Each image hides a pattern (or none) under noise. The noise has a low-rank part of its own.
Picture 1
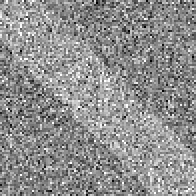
a diagonal band
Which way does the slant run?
top left to bottom right
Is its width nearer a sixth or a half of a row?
a half
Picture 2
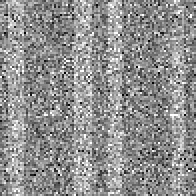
bands of columns
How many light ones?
4
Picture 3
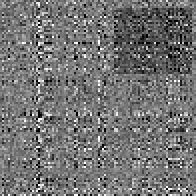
one block
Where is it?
top right
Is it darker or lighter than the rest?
darker
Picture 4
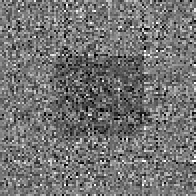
one block
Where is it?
centre
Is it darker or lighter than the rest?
darker
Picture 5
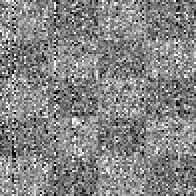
a checkerboard
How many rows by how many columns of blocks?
5 by 4
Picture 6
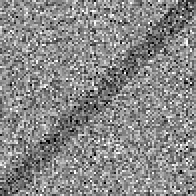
a diagonal band
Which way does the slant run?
bottom left to top right
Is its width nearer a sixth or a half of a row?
a sixth
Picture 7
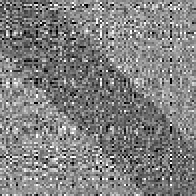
a diagonal band
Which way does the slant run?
top left to bottom right
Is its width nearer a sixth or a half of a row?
a half
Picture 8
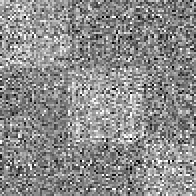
blocks along the diagonal
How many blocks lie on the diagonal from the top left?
3
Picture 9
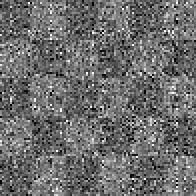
a checkerboard
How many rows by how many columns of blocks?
5 by 6
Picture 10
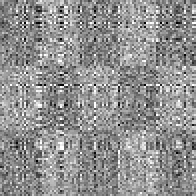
a checkerboard
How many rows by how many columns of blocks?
3 by 5
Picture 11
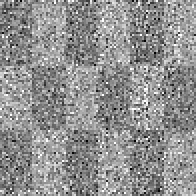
a checkerboard
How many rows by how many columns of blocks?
3 by 6
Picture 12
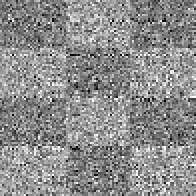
a checkerboard
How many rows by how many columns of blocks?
4 by 3
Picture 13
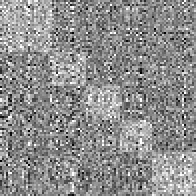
blocks along the diagonal
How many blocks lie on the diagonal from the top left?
5
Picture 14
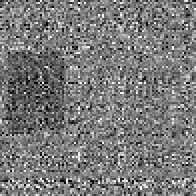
one block
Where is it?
middle left
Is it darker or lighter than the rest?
darker
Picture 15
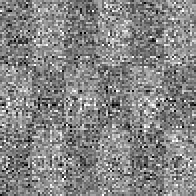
a checkerboard
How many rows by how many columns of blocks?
3 by 6
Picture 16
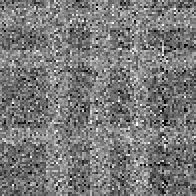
bands of rows crossing bands of columns
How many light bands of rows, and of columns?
3 and 3
